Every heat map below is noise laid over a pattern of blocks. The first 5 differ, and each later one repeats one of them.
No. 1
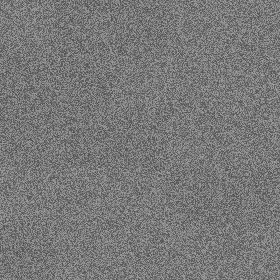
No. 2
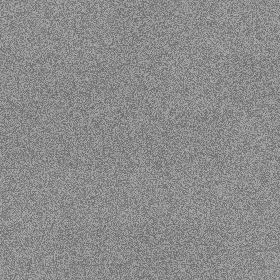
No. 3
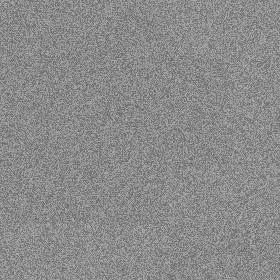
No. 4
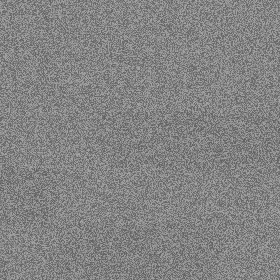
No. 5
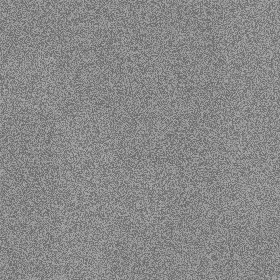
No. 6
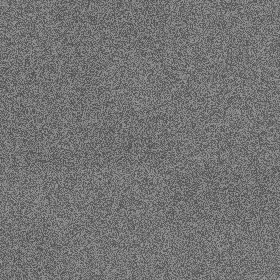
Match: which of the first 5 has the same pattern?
1
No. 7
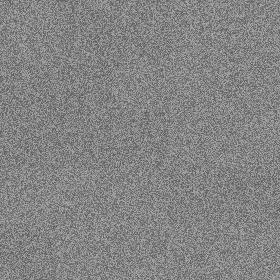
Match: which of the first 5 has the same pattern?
1
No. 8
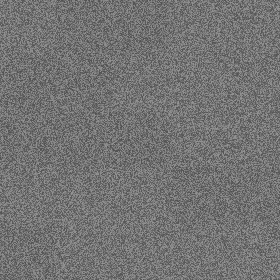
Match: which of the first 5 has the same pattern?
1
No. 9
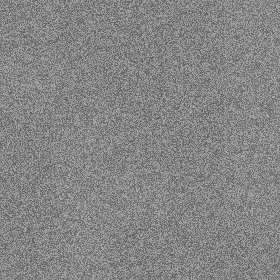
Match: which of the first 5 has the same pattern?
5
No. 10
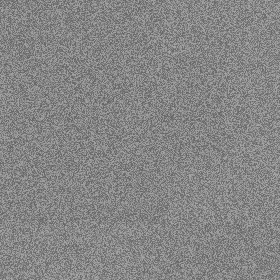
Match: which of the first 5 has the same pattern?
3
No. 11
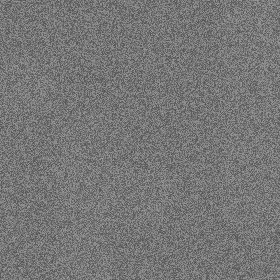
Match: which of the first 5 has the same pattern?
5
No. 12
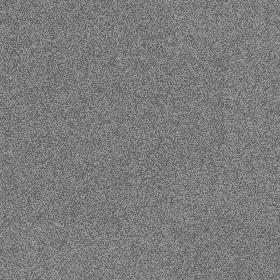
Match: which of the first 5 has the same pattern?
3
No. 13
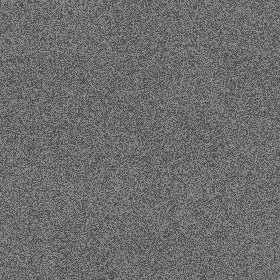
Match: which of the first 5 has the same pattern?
2
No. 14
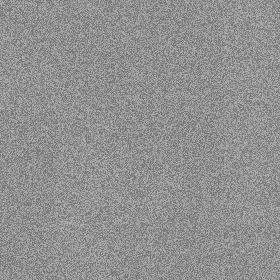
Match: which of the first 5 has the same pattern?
5
